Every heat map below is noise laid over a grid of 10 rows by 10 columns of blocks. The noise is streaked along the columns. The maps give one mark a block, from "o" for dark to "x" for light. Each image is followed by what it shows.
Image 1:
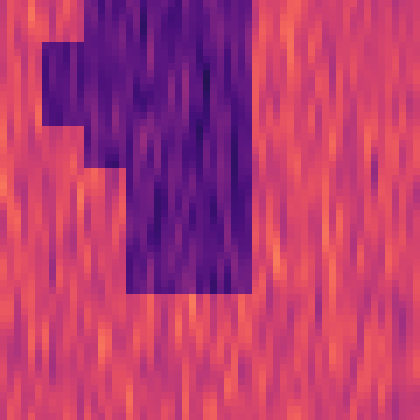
xxooooxxxx
xoooooxxxx
xoooooxxxx
xxooooxxxx
xxxoooxxxx
xxxoooxxxx
xxxoooxxxx
xxxxxxxxxx
xxxxxxxxxx
xxxxxxxxxx
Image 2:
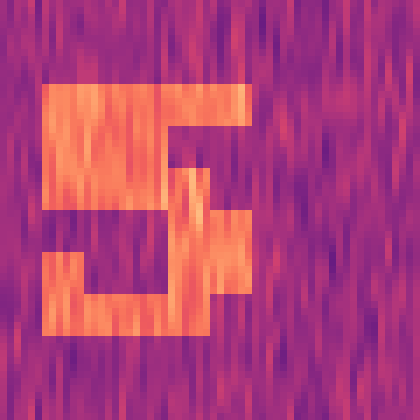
oooooooooo
oooooooooo
oxxxxxoooo
oxxxoooooo
oxxxxooooo
ooooxxoooo
oxooxxoooo
oxxxxooooo
oooooooooo
oooooooooo
